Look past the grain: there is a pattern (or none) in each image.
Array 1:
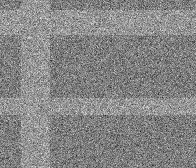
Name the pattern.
bands of rows crossing bands of columns
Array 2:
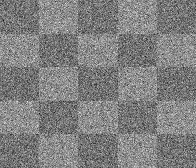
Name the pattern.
a checkerboard
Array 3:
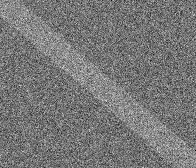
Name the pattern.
a diagonal band
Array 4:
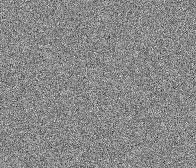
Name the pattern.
only noise
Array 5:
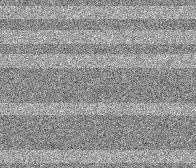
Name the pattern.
bands of rows
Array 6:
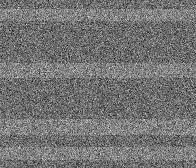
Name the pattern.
bands of rows
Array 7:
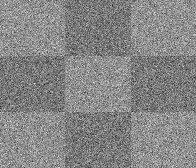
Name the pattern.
a checkerboard
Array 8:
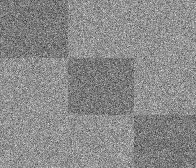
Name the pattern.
blocks along the diagonal
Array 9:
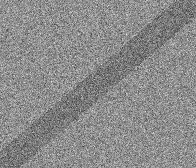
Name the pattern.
a diagonal band
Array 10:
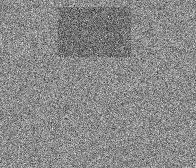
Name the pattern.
one block
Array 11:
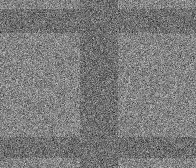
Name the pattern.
bands of rows crossing bands of columns
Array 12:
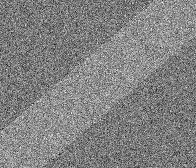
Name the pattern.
a diagonal band
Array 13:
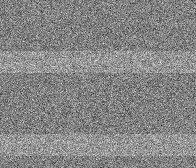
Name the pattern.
bands of rows
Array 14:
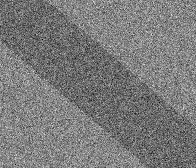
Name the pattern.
a diagonal band
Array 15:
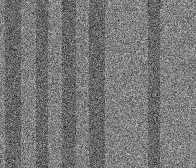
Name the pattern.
bands of columns
